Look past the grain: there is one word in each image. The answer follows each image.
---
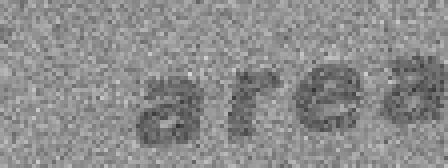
area
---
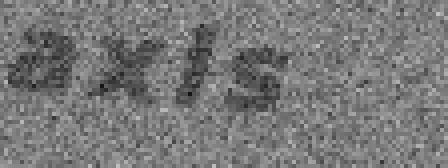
axis
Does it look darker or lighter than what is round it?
darker
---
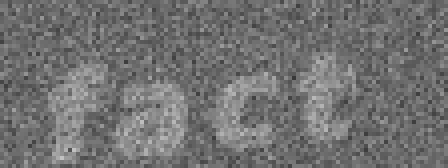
fact
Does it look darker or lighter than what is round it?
lighter
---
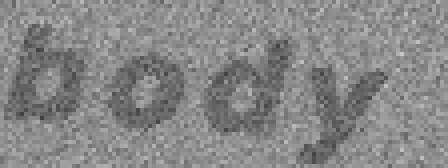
body
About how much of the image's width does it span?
nearly all
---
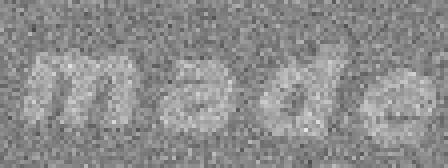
made
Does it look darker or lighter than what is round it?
lighter
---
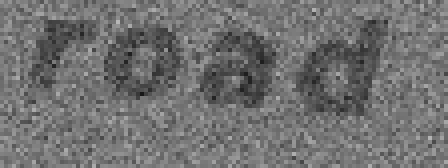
road
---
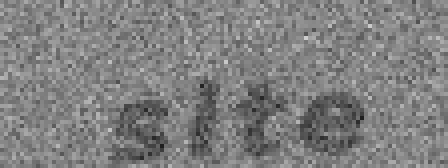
site
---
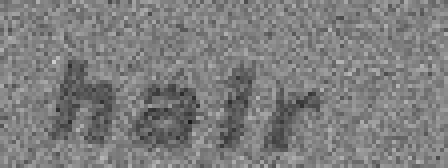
hair
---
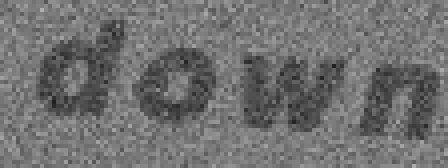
down
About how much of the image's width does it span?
nearly all
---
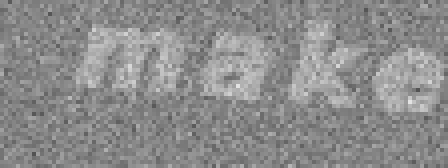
make
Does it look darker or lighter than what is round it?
lighter
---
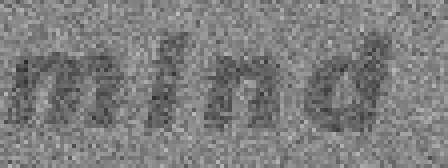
mind
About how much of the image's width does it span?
nearly all
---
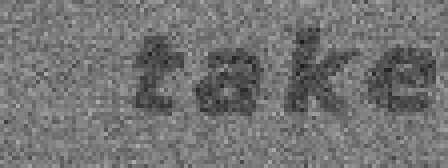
take
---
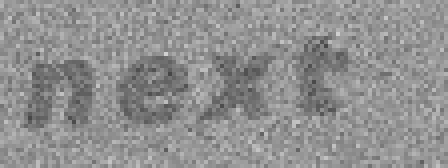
next
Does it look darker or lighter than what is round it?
darker
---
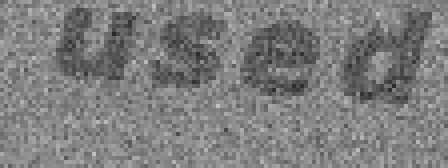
used
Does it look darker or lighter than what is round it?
darker
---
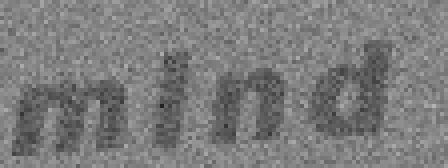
mind
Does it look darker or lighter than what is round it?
darker
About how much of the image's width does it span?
nearly all
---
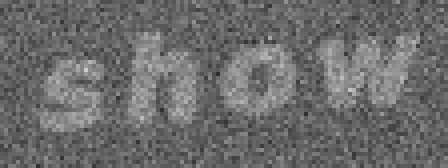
show
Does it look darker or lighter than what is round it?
lighter
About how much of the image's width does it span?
nearly all
